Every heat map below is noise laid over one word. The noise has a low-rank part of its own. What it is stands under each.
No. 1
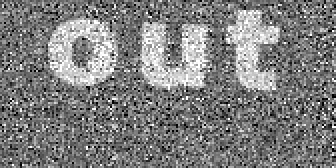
out
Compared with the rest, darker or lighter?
lighter
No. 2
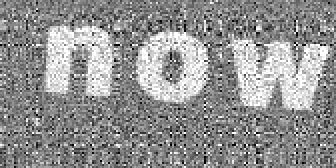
now
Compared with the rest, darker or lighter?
lighter
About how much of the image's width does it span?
nearly all
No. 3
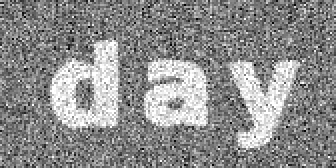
day
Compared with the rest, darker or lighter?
lighter
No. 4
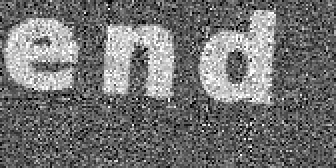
end
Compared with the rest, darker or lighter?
lighter
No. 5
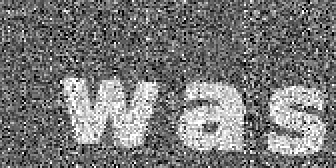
was
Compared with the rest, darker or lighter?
lighter
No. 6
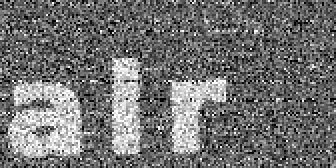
air
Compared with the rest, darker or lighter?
lighter
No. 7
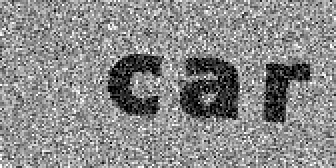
car
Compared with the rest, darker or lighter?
darker
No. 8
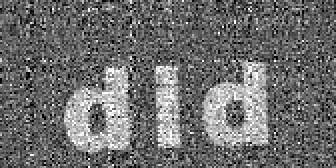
did
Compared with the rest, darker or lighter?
lighter
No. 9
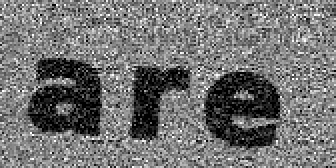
are
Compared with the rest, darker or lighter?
darker
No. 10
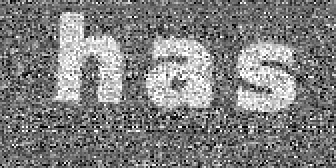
has
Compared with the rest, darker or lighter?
lighter
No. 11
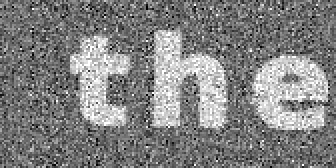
the
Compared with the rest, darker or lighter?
lighter
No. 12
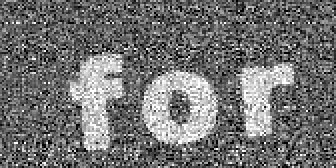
for
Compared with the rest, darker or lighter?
lighter
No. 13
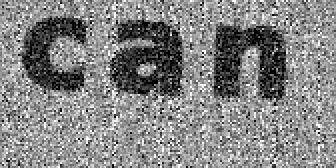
can
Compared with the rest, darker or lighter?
darker
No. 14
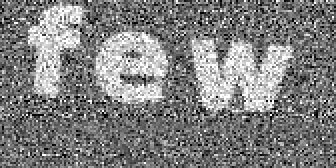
few
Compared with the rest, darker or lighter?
lighter
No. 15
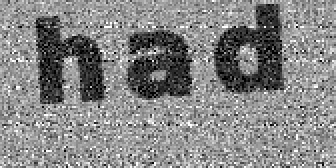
had
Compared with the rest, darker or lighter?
darker
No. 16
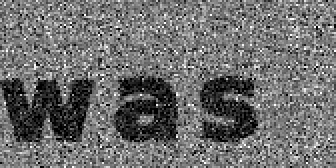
was
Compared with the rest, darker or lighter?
darker
